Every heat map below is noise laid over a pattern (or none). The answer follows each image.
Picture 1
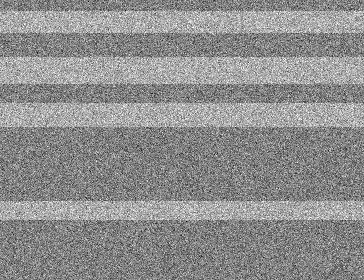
bands of rows
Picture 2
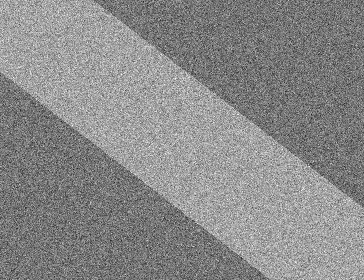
a diagonal band
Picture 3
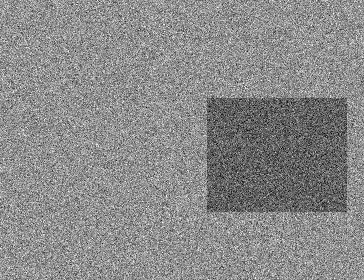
one block
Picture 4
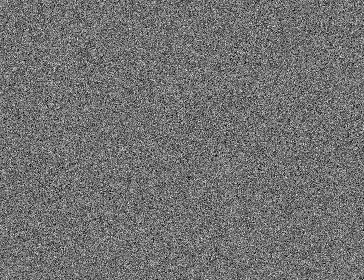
only noise
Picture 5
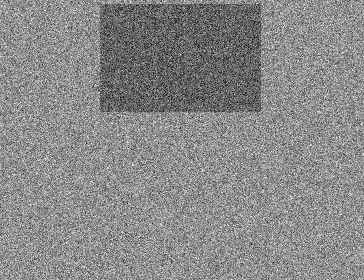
one block
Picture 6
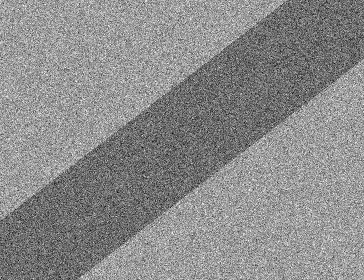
a diagonal band
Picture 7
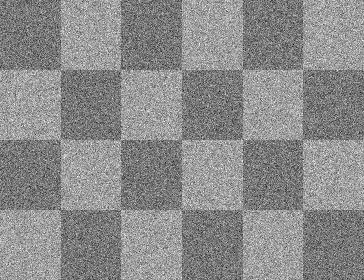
a checkerboard
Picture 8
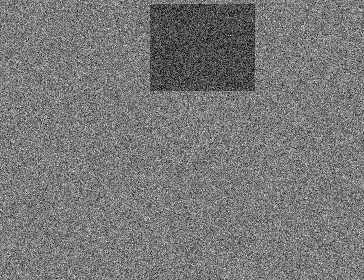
one block
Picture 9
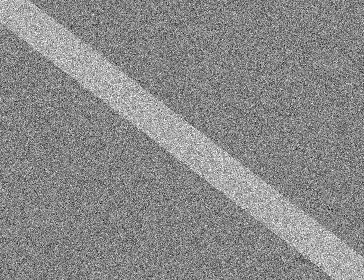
a diagonal band
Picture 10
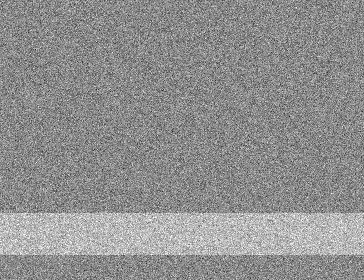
one band of rows
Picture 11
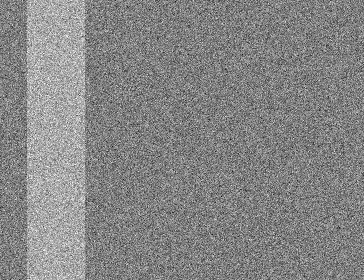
one band of columns
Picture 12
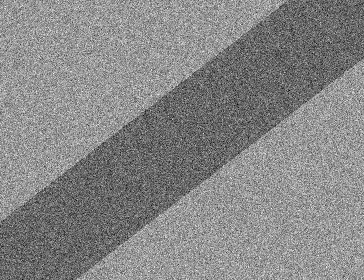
a diagonal band
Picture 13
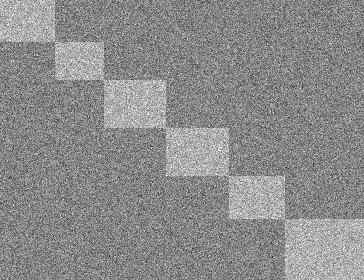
blocks along the diagonal
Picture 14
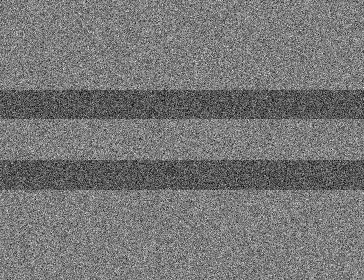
bands of rows
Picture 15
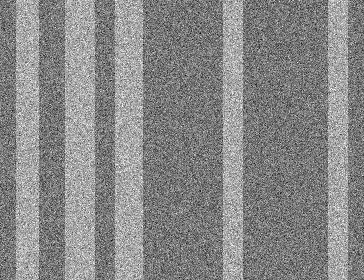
bands of columns
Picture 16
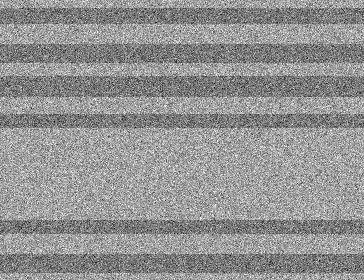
bands of rows
